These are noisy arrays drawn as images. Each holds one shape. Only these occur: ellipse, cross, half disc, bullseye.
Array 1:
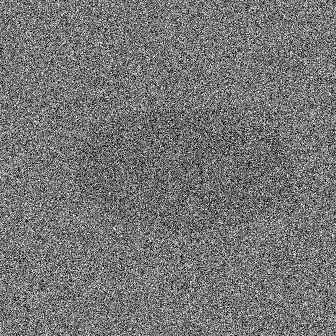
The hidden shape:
ellipse
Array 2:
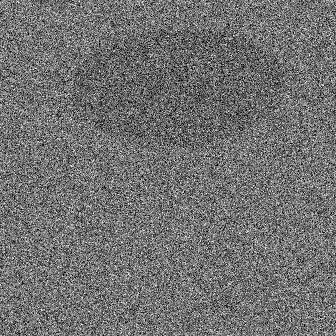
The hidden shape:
ellipse
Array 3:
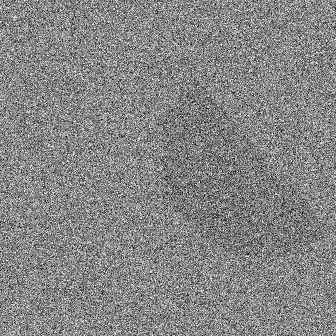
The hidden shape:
half disc
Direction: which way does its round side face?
down and left
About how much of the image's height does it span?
half
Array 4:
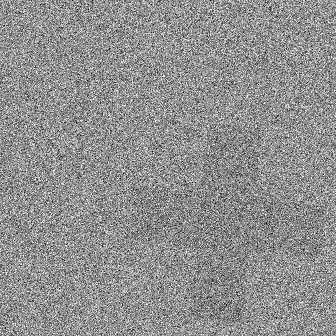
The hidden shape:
cross
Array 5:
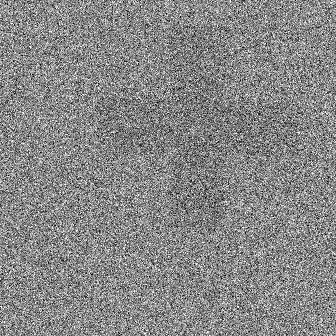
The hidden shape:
cross
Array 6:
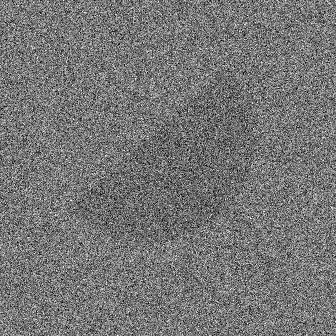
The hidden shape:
half disc
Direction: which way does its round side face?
down and right
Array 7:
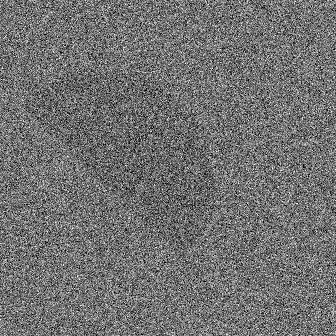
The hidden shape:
half disc
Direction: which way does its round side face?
up and right
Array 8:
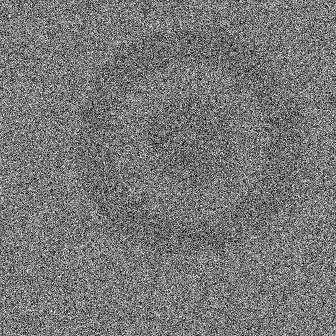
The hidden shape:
bullseye
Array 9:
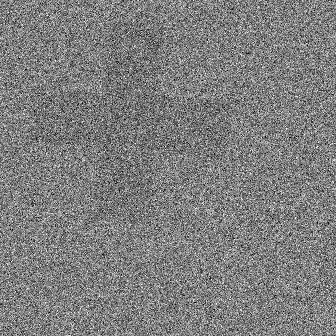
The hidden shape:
cross
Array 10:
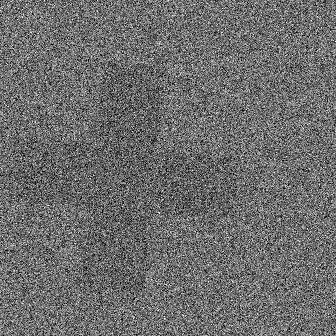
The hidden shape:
cross
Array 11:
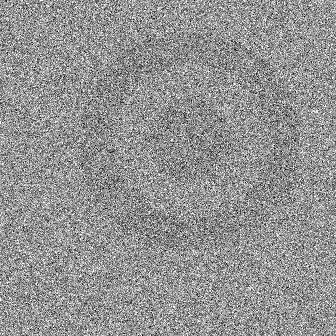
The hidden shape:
bullseye
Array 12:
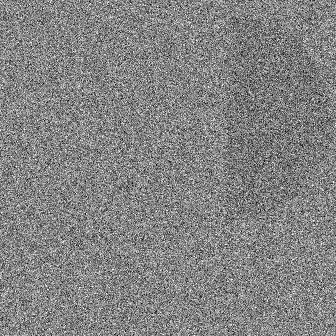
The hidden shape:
half disc
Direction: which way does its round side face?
right
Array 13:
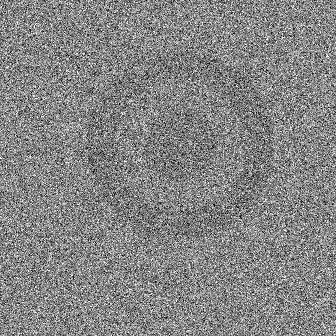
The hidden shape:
bullseye
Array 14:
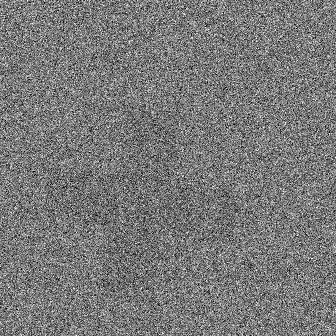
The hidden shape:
cross
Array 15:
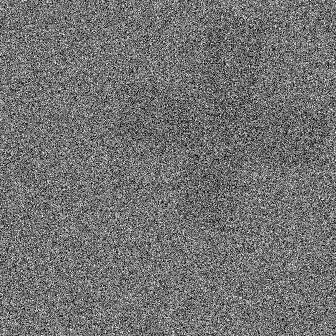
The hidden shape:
cross
